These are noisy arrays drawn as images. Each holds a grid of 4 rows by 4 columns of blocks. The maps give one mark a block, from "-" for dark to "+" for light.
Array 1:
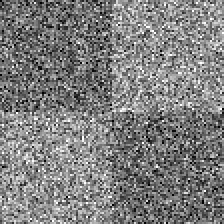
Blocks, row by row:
- - + +
- - + +
+ + - -
+ + - -
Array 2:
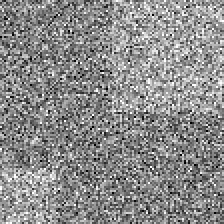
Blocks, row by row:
- - + +
- - + +
- - - -
+ - - -
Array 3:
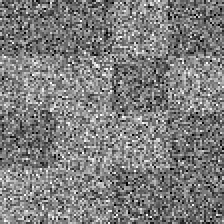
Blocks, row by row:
- - + -
+ + - +
- + + -
+ + - -
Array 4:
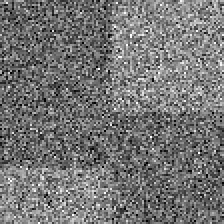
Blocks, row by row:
- - + +
- - + +
- - - -
+ + - -
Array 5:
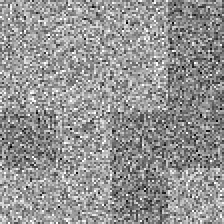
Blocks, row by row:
+ + + -
+ + + -
- + - -
+ + - +
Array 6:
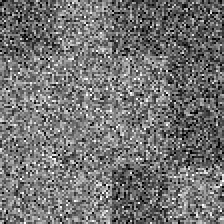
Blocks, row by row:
- + - -
+ + + -
+ + + -
+ + - +
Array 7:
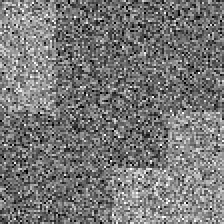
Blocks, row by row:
+ - - -
+ - - -
- - - +
- - + +
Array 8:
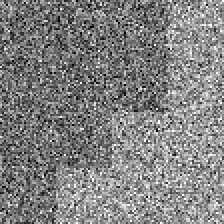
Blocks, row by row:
- - - +
- - - +
- - + +
- + + +
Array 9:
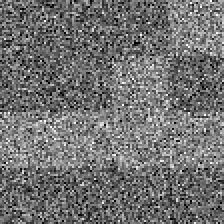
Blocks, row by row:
- - - +
- - + -
+ + + +
- - - -
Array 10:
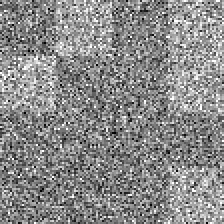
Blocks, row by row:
- + - +
+ - - +
- - - -
- - - +
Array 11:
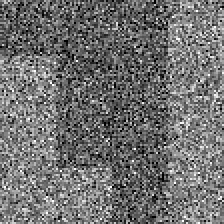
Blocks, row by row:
- - - +
+ - - +
+ - - +
+ + - +
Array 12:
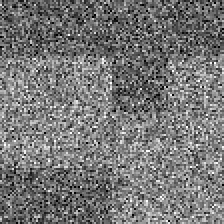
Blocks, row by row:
- - - -
+ + - +
+ + + +
- - + +
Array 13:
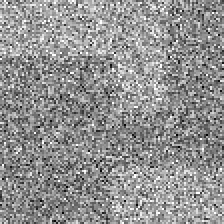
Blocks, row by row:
+ + + -
- - + -
- - - -
- - + +
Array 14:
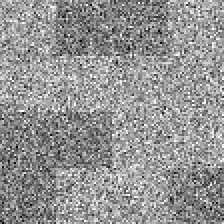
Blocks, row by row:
+ - - +
+ + + +
- - + +
- + + -
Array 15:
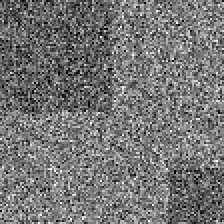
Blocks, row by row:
- - + +
- - + +
+ + + +
+ + + -
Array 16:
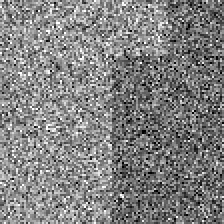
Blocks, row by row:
+ + + -
+ + - -
+ + - -
+ + - -
